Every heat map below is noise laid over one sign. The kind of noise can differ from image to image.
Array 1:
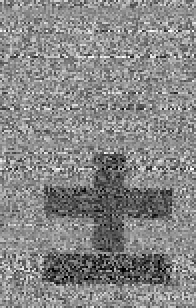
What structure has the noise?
rows of uneven size
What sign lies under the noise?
plus-minus sign
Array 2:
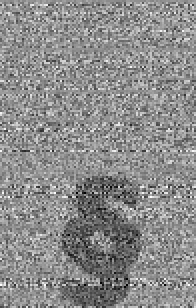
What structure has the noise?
rows of uneven size
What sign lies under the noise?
section sign
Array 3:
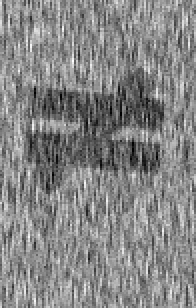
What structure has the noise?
streaked along the columns
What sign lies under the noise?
not-equal sign
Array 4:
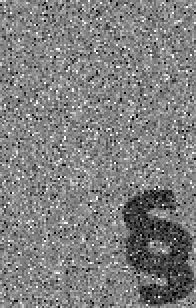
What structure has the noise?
heavy tails
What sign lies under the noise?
section sign
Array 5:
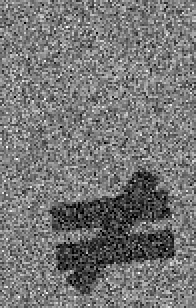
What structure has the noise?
independent entries
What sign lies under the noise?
not-equal sign
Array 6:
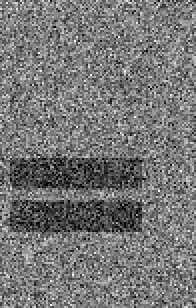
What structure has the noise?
independent entries
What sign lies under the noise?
equals sign
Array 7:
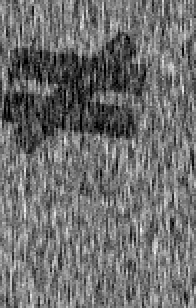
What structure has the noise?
streaked along the columns
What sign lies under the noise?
not-equal sign
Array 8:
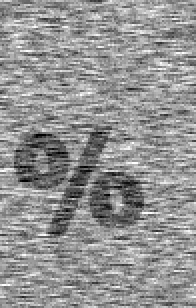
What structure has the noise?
streaked along the rows
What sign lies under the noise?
percent sign
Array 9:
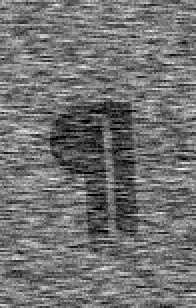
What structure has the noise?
streaked along the rows
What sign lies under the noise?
pilcrow
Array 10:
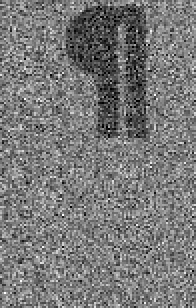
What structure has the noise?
low rank plus noise
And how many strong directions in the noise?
five to eight
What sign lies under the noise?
pilcrow
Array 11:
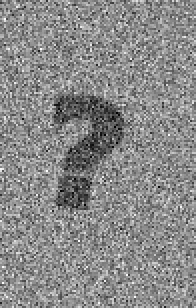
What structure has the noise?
independent entries
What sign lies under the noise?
question mark
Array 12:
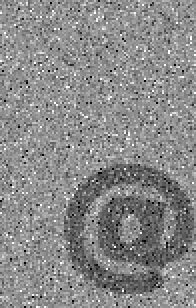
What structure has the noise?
heavy tails
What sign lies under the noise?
at sign
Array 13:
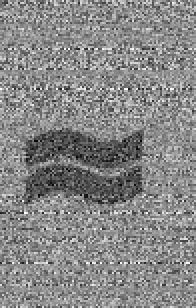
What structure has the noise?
rows of uneven size
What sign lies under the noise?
approximately sign
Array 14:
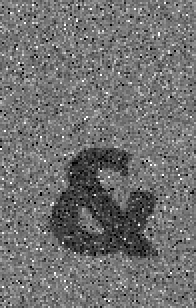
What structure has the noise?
heavy tails
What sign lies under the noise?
ampersand
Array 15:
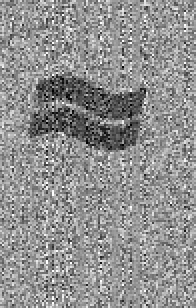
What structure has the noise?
columns of uneven size
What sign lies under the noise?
approximately sign
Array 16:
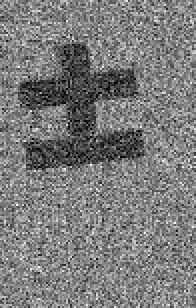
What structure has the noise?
low rank plus noise
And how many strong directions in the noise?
five to eight
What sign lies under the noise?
plus-minus sign
